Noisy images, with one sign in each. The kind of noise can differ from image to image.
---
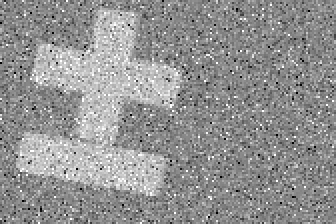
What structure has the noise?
heavy tails
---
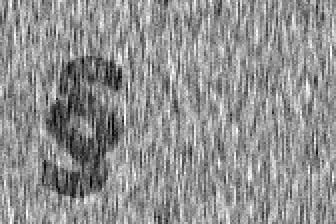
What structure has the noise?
streaked along the columns
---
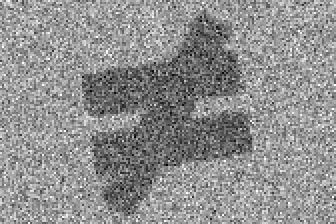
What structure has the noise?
independent entries
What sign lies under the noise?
not-equal sign
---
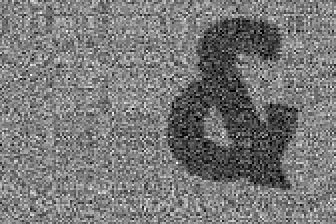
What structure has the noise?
low rank plus noise
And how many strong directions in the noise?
three or four
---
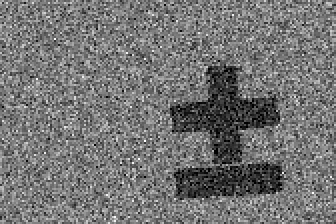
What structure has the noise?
independent entries
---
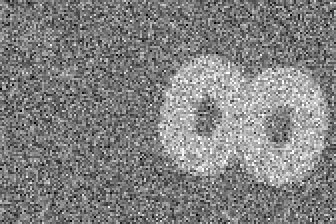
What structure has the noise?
independent entries
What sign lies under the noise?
infinity sign
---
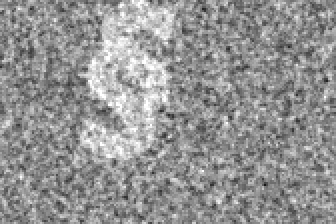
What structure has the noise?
blotchy
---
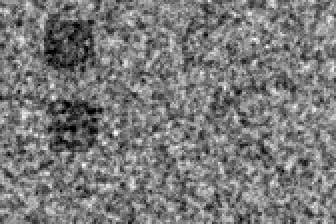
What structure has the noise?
blotchy
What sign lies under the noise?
colon
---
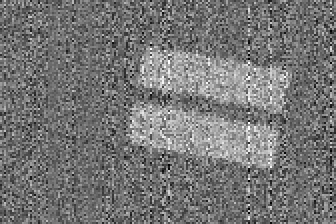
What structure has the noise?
columns of uneven size
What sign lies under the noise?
equals sign
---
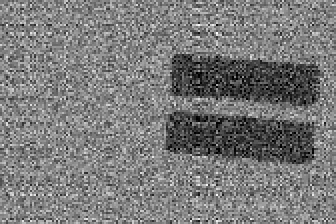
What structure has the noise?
low rank plus noise
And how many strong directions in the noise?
one
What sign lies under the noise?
equals sign
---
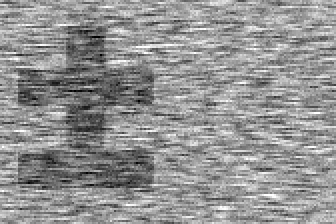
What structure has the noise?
streaked along the rows
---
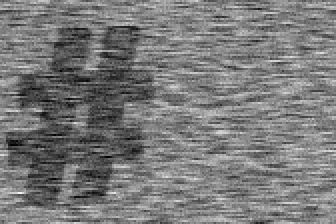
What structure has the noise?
streaked along the rows
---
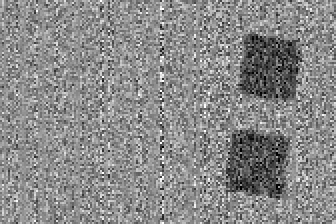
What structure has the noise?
columns of uneven size
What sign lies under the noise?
colon
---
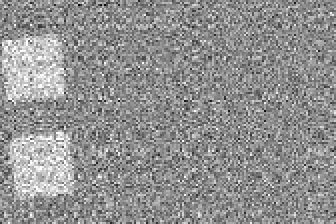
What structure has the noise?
low rank plus noise
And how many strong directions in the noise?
three or four
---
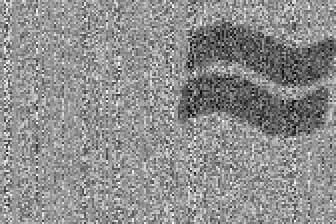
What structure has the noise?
columns of uneven size
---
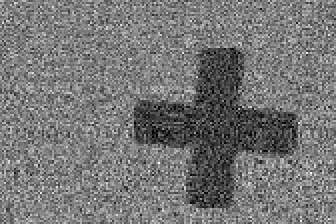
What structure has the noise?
low rank plus noise
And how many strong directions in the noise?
three or four
